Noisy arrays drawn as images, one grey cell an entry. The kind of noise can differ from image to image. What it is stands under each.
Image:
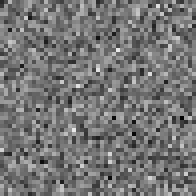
independent entries
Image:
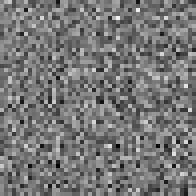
low rank plus noise
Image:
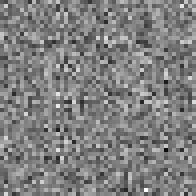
low rank plus noise
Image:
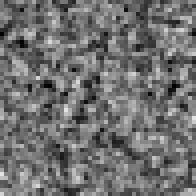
blotchy
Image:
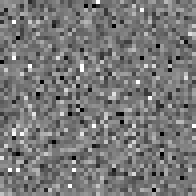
heavy tails
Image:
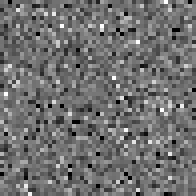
heavy tails
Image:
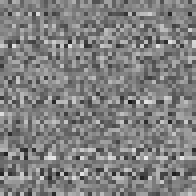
rows of uneven size
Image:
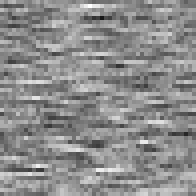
streaked along the rows
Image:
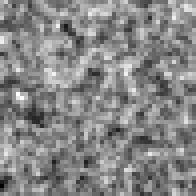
blotchy
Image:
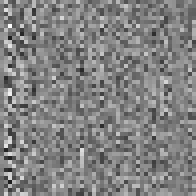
columns of uneven size
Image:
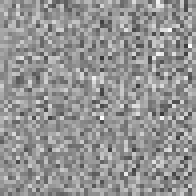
low rank plus noise
